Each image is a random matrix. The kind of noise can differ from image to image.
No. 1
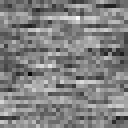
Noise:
streaked along the rows
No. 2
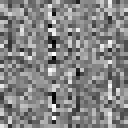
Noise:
columns of uneven size
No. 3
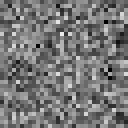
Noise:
low rank plus noise
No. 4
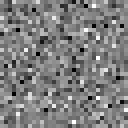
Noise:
heavy tails
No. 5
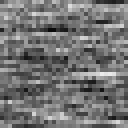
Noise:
streaked along the rows
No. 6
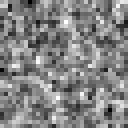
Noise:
blotchy
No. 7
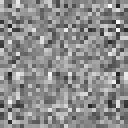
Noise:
low rank plus noise
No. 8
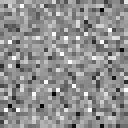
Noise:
heavy tails
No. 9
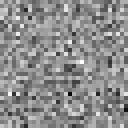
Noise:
low rank plus noise
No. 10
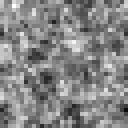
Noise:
blotchy
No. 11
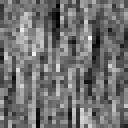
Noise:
streaked along the columns
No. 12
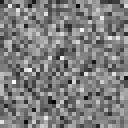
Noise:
independent entries
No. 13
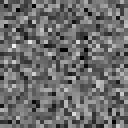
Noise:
independent entries
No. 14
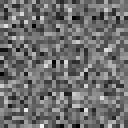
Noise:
low rank plus noise
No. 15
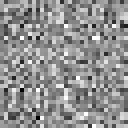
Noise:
low rank plus noise
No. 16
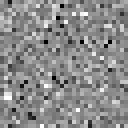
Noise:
heavy tails
